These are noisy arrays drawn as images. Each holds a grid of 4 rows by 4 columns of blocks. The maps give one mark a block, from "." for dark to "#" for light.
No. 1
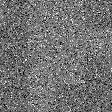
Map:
. # # .
. # # #
. # # .
. # . .
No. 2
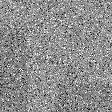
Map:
# # # #
. # # #
. # # #
. # . .
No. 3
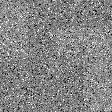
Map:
# . . .
# . # #
. . . #
. . . #
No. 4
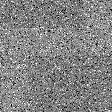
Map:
. . . #
# # # #
# . . .
# . . .
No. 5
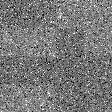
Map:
. . # #
# # . #
. . . .
# # . .
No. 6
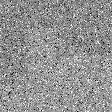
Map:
. . . .
. # . .
. # # #
# # # #
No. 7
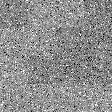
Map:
. # # .
# # . .
# . . .
# # # #
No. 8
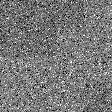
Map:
. . . #
. . # #
# # # #
# # # .
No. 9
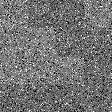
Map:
# . . #
# # . .
# # # .
. . . .
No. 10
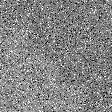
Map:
. . . .
# . . .
# # . .
# # # .
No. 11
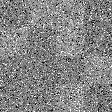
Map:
. # # .
# . # .
. . . #
. . # .
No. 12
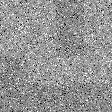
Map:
# # . #
# # . #
. # # #
. . . .
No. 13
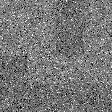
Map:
# # . #
# # . #
. # # #
. . . .
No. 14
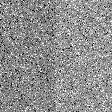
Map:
. . # #
. . # #
. . # #
. . # #
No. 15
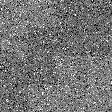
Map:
# # . .
# . . .
. . # #
. # # #
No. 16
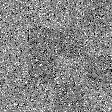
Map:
# # # .
# . . #
# . # .
# # . #
